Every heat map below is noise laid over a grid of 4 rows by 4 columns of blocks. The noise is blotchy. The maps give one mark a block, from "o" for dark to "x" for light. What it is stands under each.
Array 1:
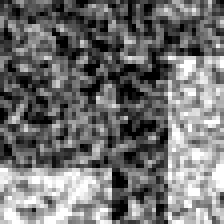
o o o o
o o o x
o o o x
x x o x
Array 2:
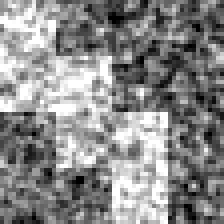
x o o o
x x o o
o x x o
o o x o
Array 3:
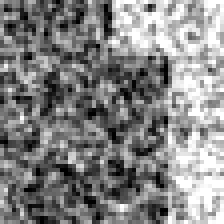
o o x x
o o o x
o o o x
o o o x
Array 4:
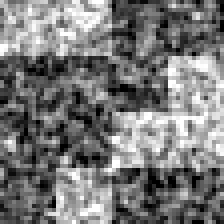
x x o o
o o o x
o o x x
o x o o
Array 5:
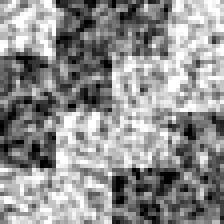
x o o x
o o x x
o x x o
x x o o
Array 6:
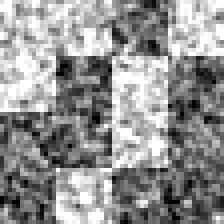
x x o x
x o x o
o o x o
o x o o
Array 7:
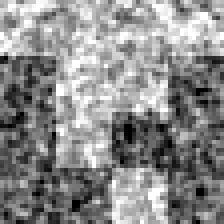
x x x x
o x x o
o x o o
o o x o
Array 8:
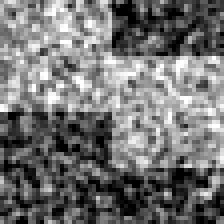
x x o o
x x x x
o o x x
o o o o
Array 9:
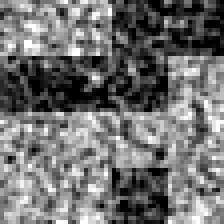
x x o o
o o o x
x x x x
x x o x
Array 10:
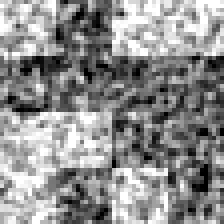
x o x x
o o o o
x x o o
x o x o
